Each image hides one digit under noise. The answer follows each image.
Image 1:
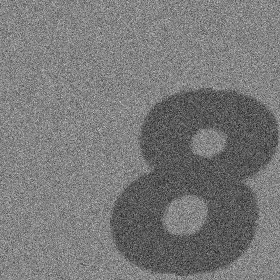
8
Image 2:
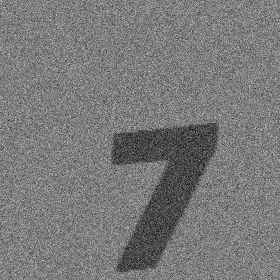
7
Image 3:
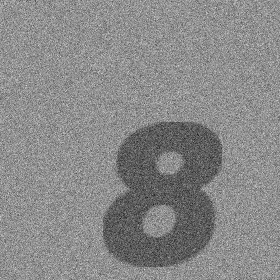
8
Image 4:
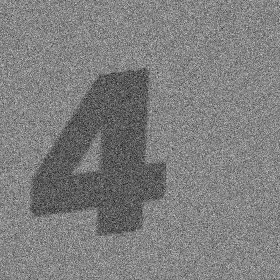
4
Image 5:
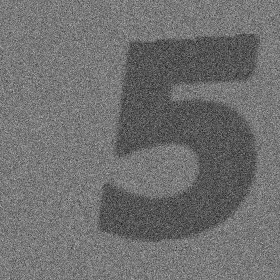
5
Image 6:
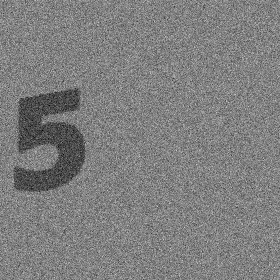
5
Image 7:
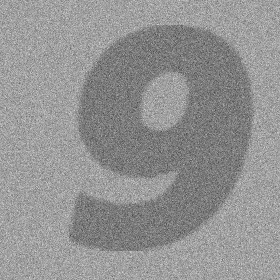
9
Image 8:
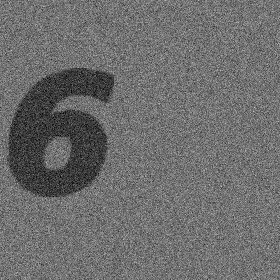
6
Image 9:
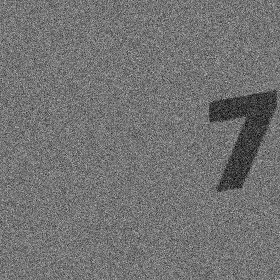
7
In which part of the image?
middle right
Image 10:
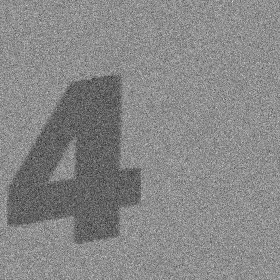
4
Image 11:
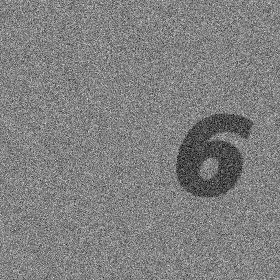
6
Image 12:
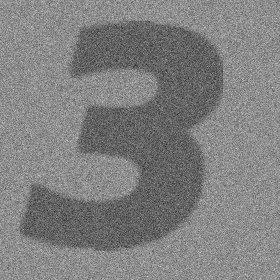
3
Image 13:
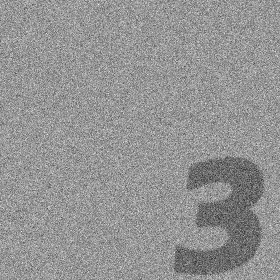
3
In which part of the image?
bottom right
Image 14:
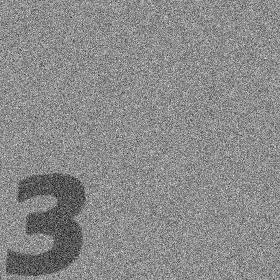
3
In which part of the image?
bottom left
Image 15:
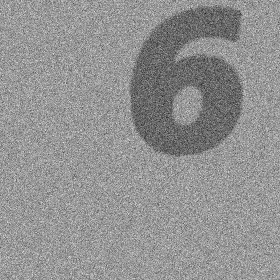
6
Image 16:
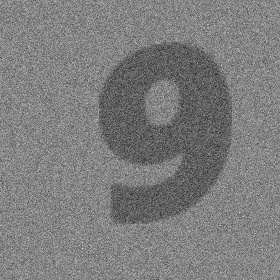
9
